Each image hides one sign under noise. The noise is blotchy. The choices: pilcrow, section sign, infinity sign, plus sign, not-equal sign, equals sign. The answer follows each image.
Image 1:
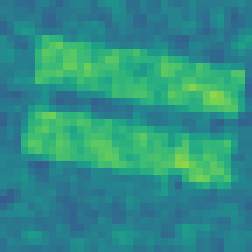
equals sign
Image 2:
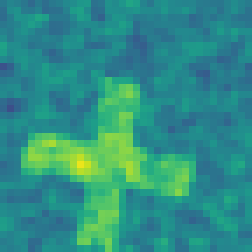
plus sign
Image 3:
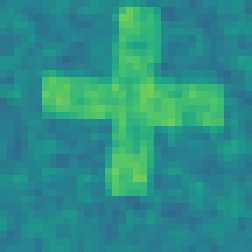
plus sign
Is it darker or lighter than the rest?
lighter
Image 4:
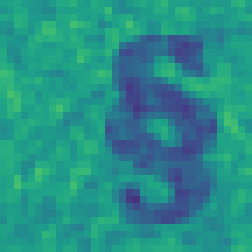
section sign
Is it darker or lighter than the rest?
darker
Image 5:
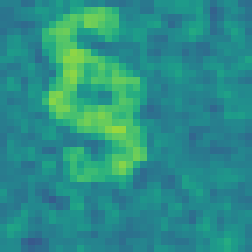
section sign
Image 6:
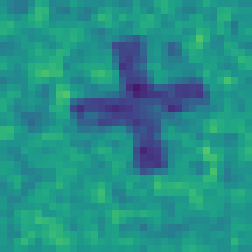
plus sign
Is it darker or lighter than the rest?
darker
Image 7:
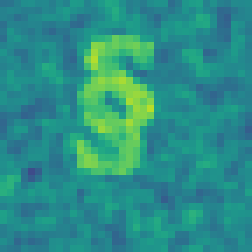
section sign
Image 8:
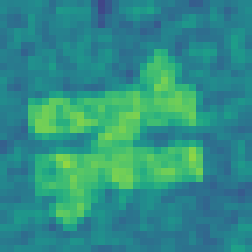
not-equal sign
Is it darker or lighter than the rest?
lighter
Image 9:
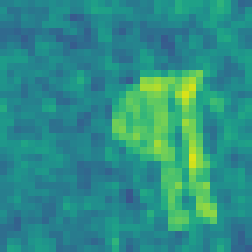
pilcrow
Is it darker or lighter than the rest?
lighter
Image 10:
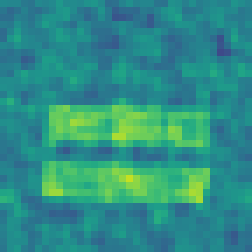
equals sign
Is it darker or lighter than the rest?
lighter
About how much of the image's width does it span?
two thirds
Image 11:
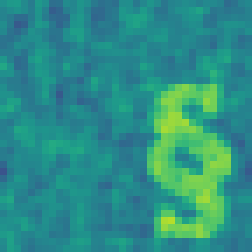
section sign
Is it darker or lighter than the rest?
lighter
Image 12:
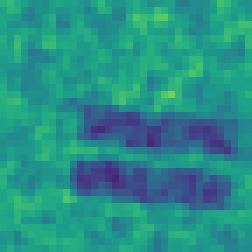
equals sign
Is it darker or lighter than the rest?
darker
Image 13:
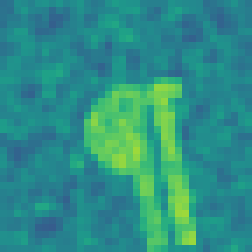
pilcrow
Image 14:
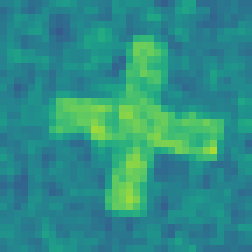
plus sign
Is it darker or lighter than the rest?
lighter
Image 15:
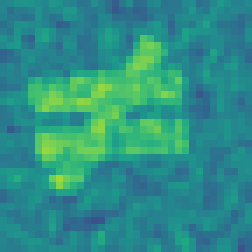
not-equal sign
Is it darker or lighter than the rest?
lighter
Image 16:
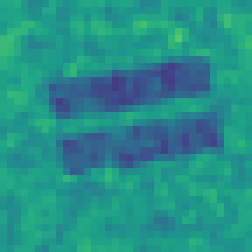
equals sign
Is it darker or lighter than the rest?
darker
